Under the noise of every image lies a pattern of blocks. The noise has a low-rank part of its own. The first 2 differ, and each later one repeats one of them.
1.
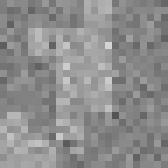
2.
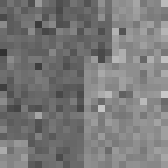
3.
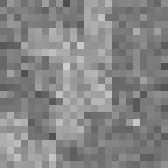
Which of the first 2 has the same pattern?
1
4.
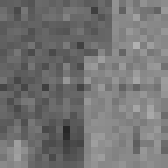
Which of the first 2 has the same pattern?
2
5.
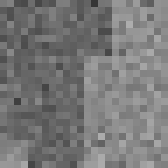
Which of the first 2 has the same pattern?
2
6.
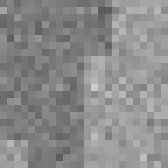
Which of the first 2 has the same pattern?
2
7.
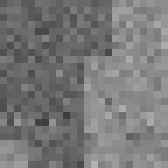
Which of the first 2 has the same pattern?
2
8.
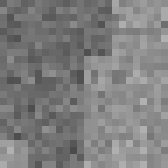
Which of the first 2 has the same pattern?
2
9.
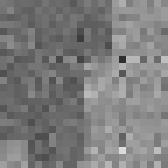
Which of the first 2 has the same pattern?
2
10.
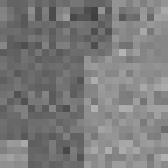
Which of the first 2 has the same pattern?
2
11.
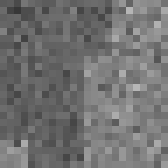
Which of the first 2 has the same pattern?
2
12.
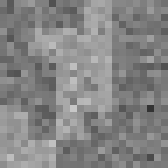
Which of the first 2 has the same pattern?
1
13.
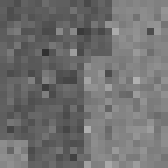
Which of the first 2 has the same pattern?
2
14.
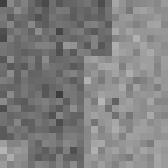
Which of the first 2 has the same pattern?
2
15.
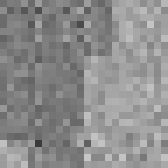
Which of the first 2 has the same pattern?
2
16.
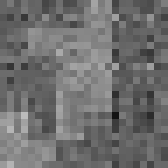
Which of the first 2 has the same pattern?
1
